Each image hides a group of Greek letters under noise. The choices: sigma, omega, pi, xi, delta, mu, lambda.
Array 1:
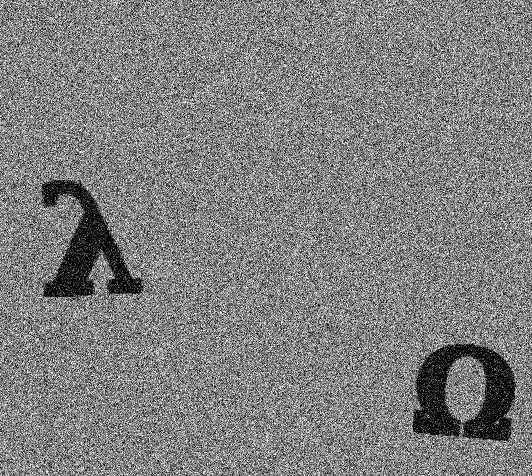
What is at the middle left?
lambda
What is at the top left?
nothing
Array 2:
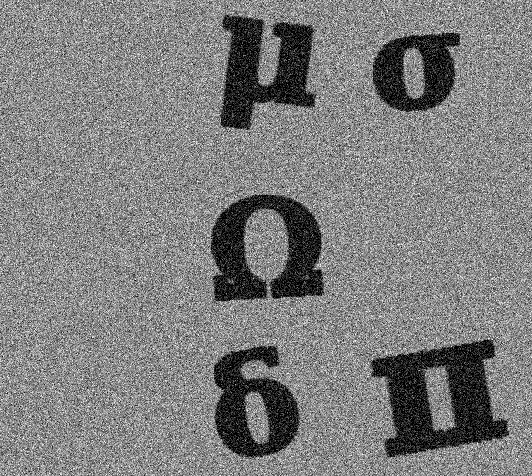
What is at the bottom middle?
delta
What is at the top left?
nothing
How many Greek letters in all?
5
